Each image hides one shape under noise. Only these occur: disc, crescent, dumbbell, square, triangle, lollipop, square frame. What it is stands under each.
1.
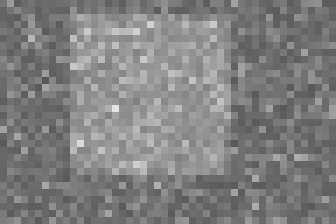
light square
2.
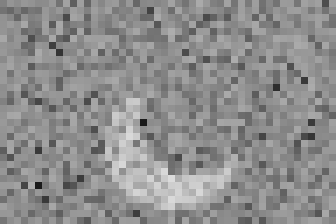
light crescent
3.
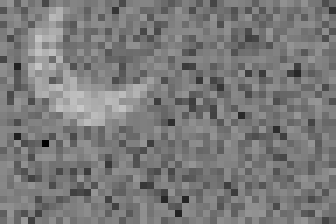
light crescent
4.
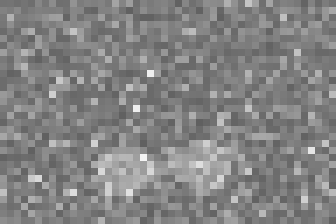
light dumbbell, bottom middle
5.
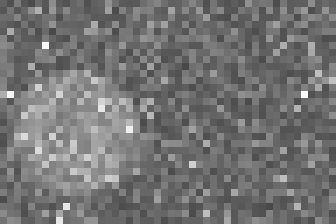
light disc
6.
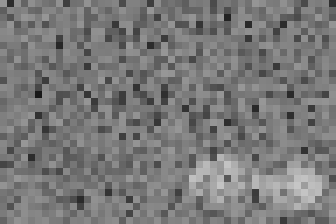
light dumbbell, bottom right
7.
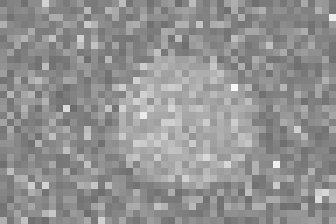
light disc
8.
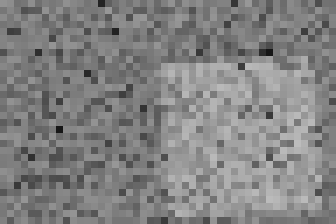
light square
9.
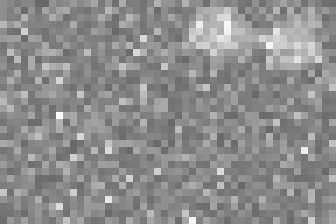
light dumbbell, top right
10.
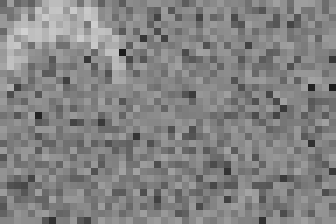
light crescent, top left
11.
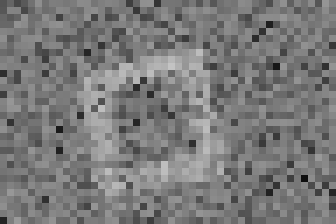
light square frame
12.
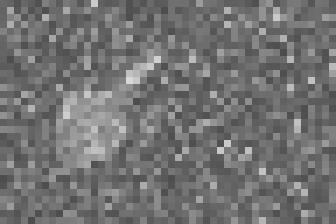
light lollipop
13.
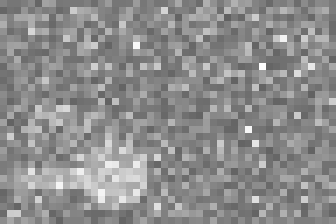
light lollipop, bottom left
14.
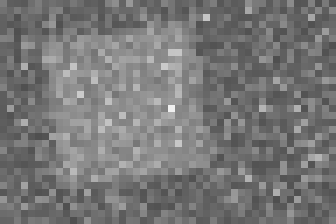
light square
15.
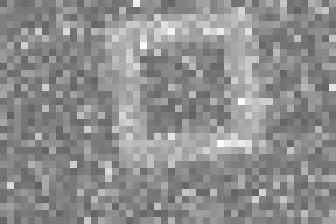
light square frame
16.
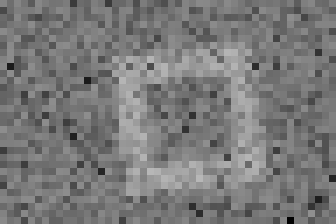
light square frame
